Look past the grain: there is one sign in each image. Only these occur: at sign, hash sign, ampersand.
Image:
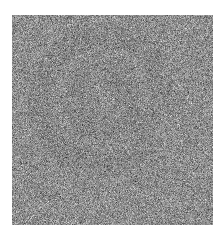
at sign
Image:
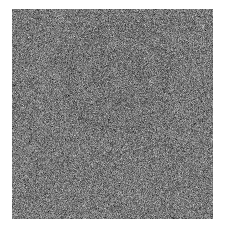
at sign
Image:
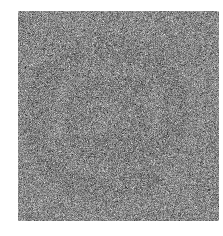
at sign
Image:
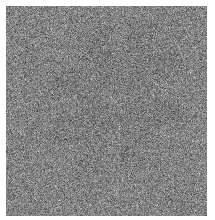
hash sign
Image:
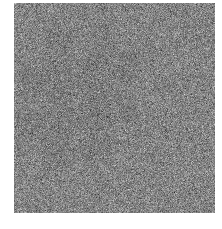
hash sign
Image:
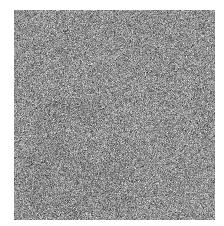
ampersand
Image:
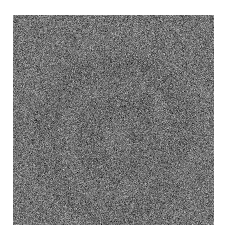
at sign
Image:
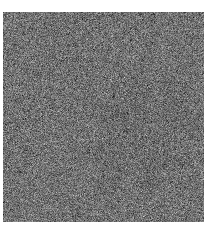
hash sign
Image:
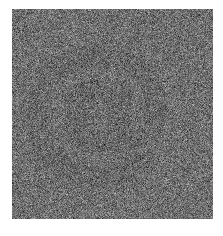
at sign
